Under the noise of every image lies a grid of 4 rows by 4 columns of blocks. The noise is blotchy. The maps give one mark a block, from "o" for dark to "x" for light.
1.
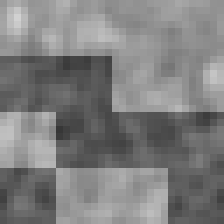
xxxx
ooxx
xooo
oxxo
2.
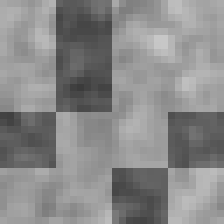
xoxx
xoxx
oxxo
xxox
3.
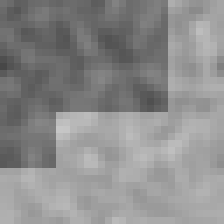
ooox
ooox
oxxx
xxxx
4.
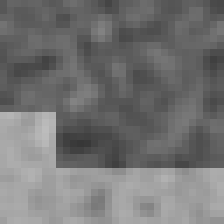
oooo
oooo
xooo
xxxx
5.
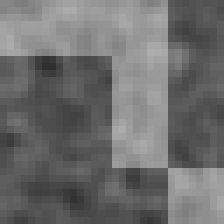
xxxo
ooxo
ooxo
ooox
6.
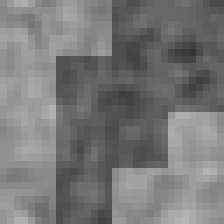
xxoo
xooo
xoox
xoxx
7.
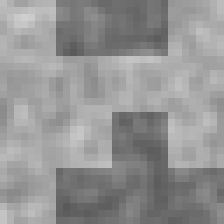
xoox
xxxx
xxox
xooo
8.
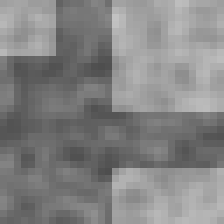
xoxx
ooxx
oooo
ooxx
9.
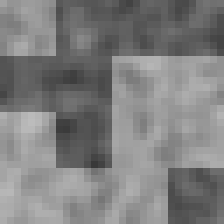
xooo
ooxx
xoxx
xxxo
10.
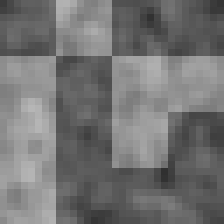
oxoo
xoxx
xoxo
xooo
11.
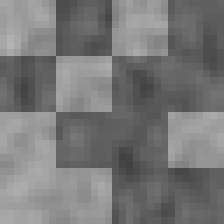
xoxo
oxoo
xoox
xxoo
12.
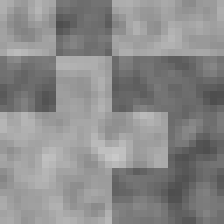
xoxx
oxoo
xxxo
xxoo
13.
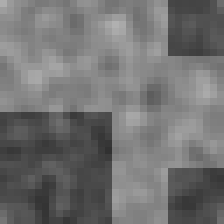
xxxo
xxxx
ooxx
ooxo
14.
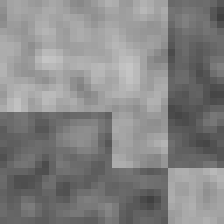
xxxo
xxxo
ooxo
ooox
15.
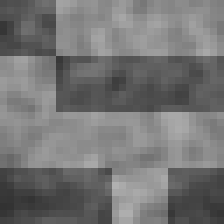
oxxx
xooo
xxxx
ooxo
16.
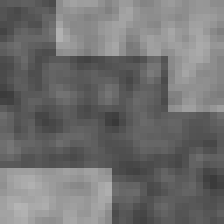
oxxx
ooox
oooo
xxoo
